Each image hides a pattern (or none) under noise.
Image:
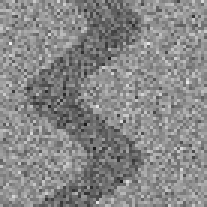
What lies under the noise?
a wavy band
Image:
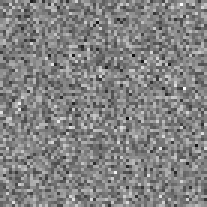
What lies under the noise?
only noise
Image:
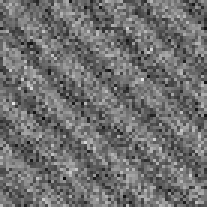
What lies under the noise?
diagonal stripes
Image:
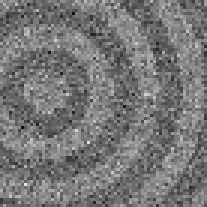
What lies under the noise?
rings round one point
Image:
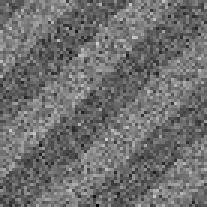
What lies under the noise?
diagonal stripes
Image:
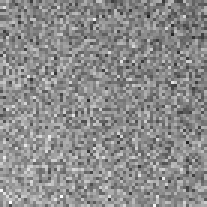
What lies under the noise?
a smooth slope
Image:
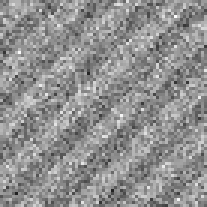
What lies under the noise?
diagonal stripes
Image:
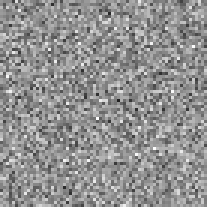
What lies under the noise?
only noise
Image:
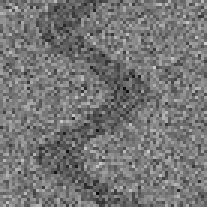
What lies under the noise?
a wavy band
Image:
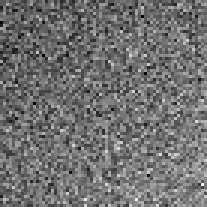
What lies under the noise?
a smooth slope
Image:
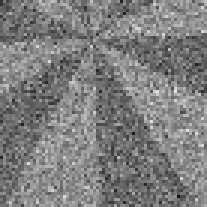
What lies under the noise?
spokes from one point
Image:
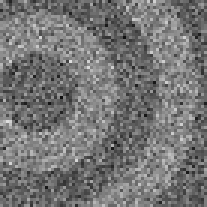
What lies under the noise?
rings round one point
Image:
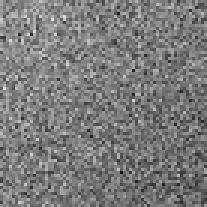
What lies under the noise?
a smooth slope
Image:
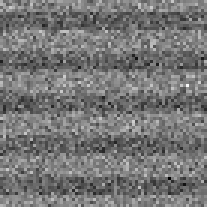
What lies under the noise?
horizontal stripes
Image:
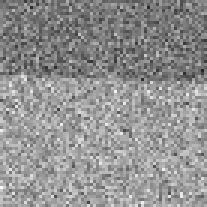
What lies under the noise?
a sharp edge
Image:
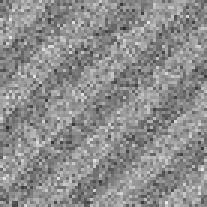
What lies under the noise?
diagonal stripes
